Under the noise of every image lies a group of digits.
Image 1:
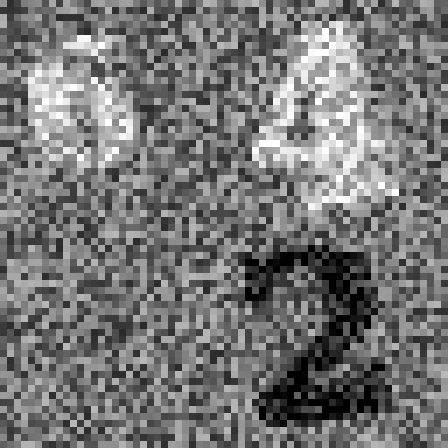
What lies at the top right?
4
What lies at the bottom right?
2
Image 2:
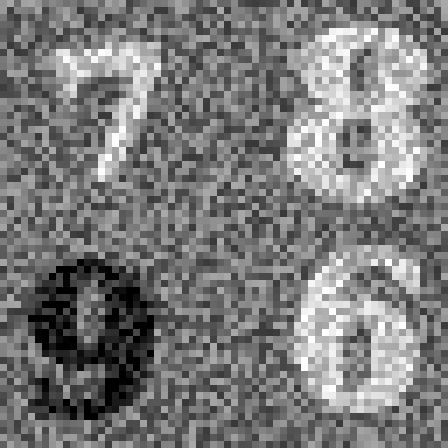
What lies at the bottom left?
9
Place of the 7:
top left
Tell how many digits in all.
4
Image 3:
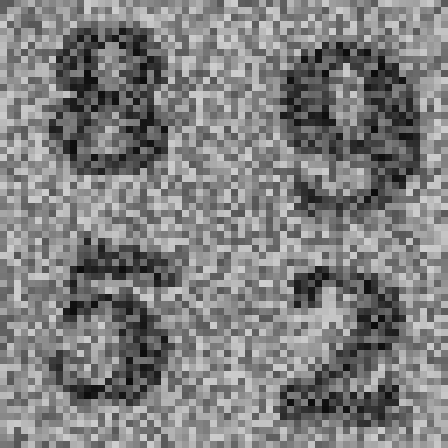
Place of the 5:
bottom left
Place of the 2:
bottom right
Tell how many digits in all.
4
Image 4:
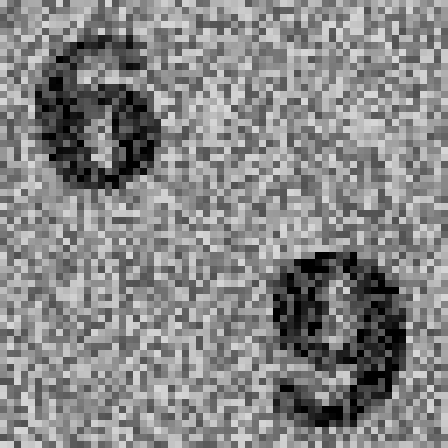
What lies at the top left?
6
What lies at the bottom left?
nothing
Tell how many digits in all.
2
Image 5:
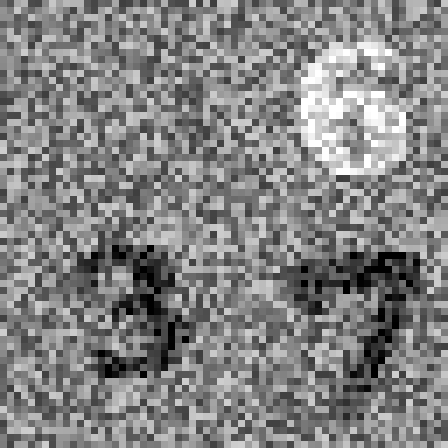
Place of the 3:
bottom left
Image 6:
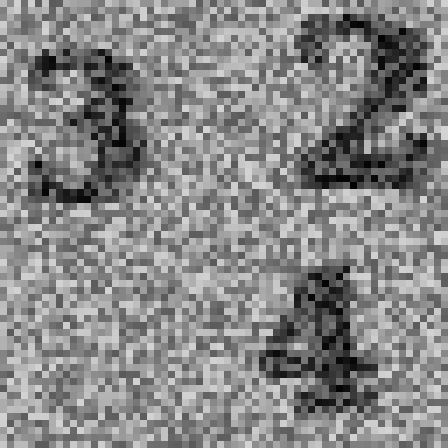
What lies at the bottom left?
nothing
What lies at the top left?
3
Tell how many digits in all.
3
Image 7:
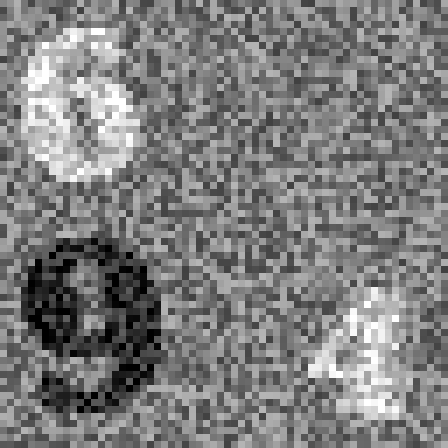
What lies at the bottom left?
9
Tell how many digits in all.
3
